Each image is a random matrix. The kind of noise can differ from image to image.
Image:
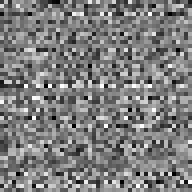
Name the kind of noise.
rows of uneven size
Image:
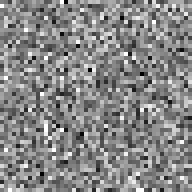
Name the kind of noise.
independent entries
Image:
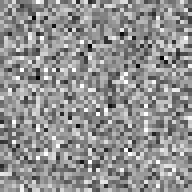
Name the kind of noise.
independent entries
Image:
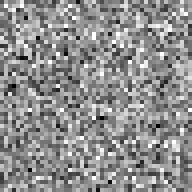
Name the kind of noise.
independent entries
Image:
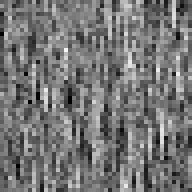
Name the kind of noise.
streaked along the columns
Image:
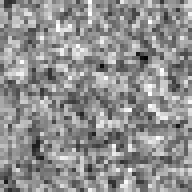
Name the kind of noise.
blotchy
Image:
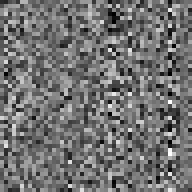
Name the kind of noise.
columns of uneven size
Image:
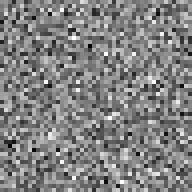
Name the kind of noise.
independent entries
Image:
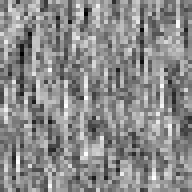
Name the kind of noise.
streaked along the columns
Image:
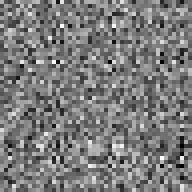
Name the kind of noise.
low rank plus noise
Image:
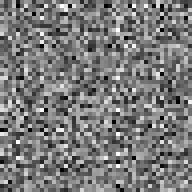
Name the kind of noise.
low rank plus noise
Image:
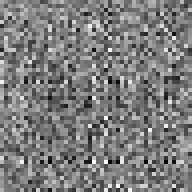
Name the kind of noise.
low rank plus noise
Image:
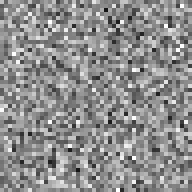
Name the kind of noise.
independent entries
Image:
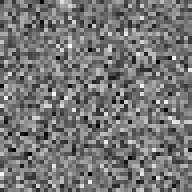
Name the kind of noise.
independent entries
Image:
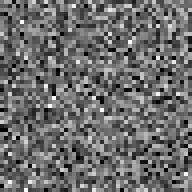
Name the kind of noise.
independent entries
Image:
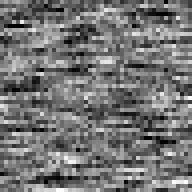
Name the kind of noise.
streaked along the rows
